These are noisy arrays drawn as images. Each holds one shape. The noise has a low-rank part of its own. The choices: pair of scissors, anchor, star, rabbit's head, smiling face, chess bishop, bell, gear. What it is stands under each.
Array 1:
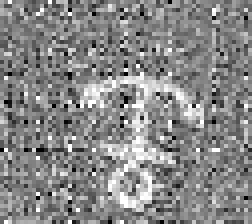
anchor
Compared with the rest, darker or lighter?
lighter
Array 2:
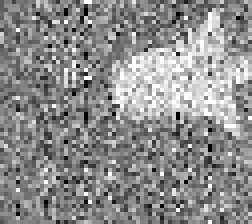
bell
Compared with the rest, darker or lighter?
lighter
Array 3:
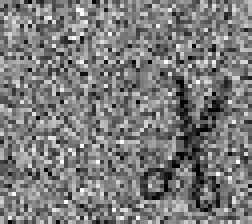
pair of scissors
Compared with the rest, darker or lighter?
darker
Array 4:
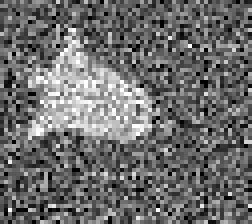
bell
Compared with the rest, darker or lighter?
lighter
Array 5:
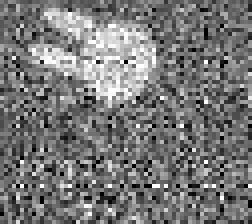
rabbit's head
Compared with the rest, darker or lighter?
lighter
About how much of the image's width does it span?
half
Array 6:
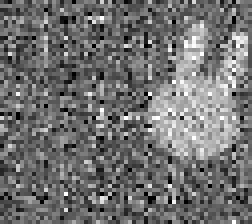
rabbit's head
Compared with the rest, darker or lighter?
lighter
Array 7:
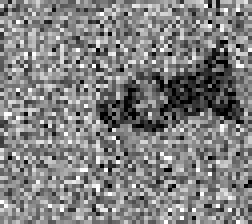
chess bishop
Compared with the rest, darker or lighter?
darker
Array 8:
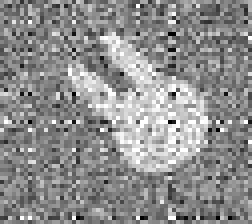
rabbit's head
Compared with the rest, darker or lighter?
lighter
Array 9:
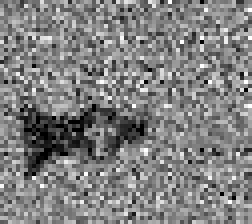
chess bishop
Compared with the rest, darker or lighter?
darker
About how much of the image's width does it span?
half
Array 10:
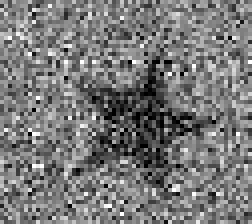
star
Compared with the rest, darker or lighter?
darker
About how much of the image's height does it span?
two thirds
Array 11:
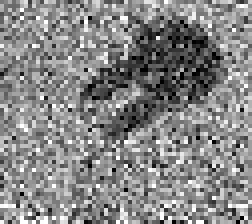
rabbit's head
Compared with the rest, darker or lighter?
darker
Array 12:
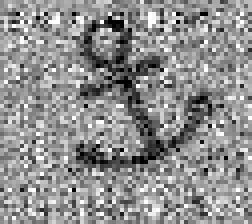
anchor
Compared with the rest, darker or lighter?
darker
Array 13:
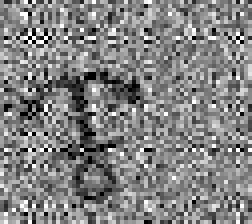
anchor
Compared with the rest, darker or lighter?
darker
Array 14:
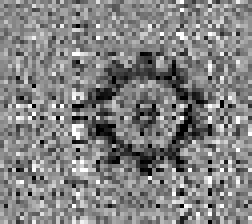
gear
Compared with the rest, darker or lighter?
darker
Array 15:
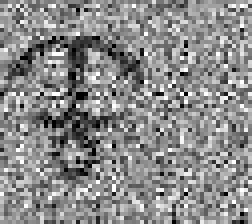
anchor
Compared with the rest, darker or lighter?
darker
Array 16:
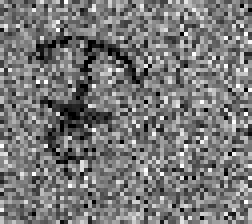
anchor
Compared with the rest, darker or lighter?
darker
